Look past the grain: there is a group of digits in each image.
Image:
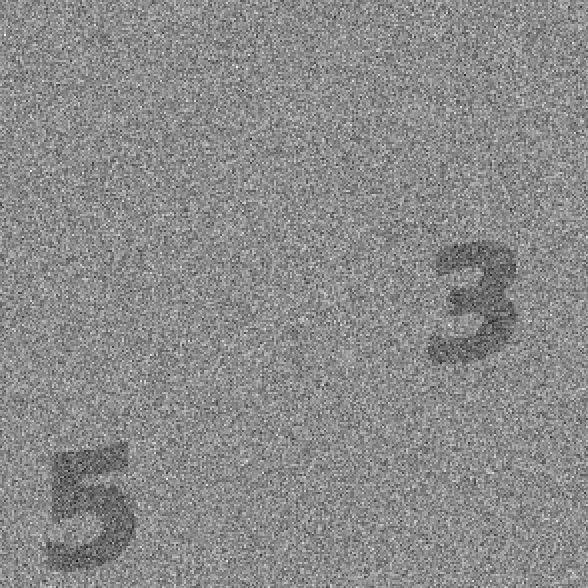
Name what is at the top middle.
nothing
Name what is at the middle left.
nothing
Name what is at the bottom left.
5
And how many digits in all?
2
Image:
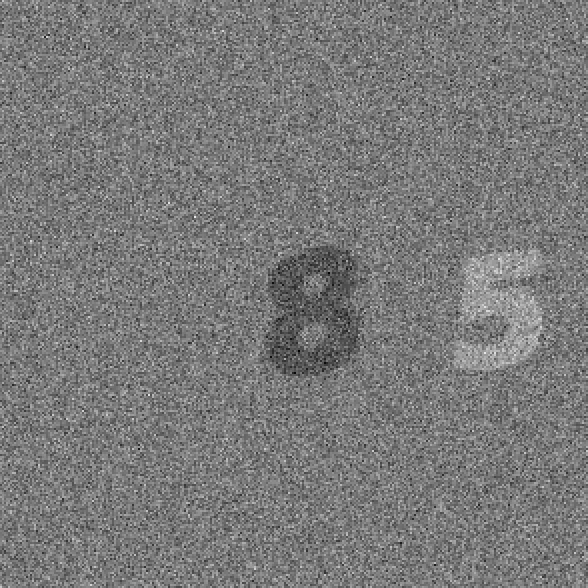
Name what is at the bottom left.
nothing
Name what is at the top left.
nothing
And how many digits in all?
2
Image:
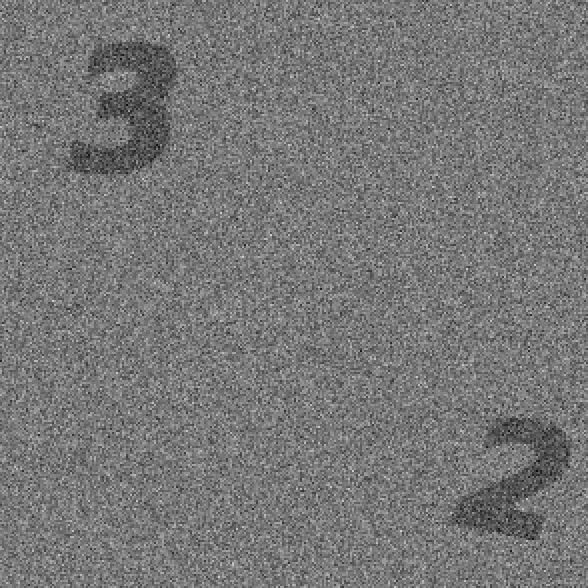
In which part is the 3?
top left
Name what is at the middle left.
nothing
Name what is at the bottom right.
2
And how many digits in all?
2
